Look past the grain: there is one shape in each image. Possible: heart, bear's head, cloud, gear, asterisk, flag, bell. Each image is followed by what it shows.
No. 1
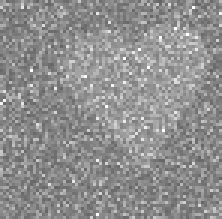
heart
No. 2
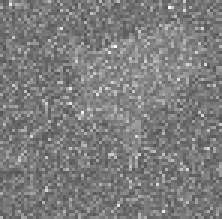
bell
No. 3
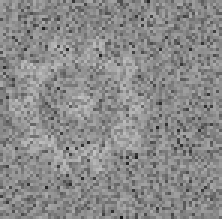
gear
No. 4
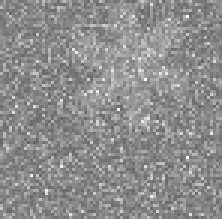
asterisk
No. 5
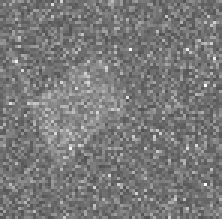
flag
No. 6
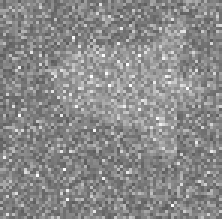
bell
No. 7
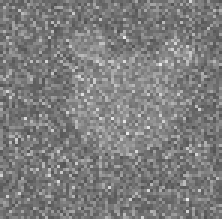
bear's head
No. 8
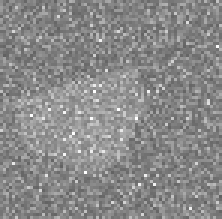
cloud
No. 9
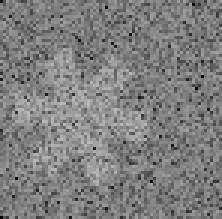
asterisk
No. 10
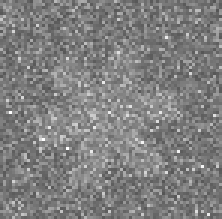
asterisk
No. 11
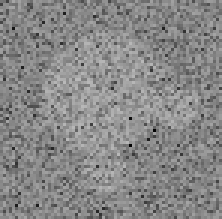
bear's head
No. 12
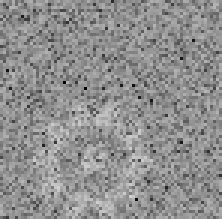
gear
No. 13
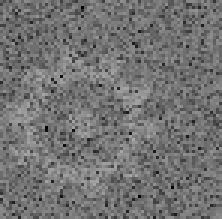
gear
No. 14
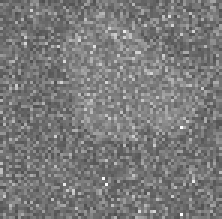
cloud
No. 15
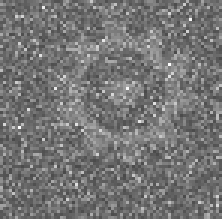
gear
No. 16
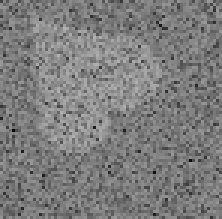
heart
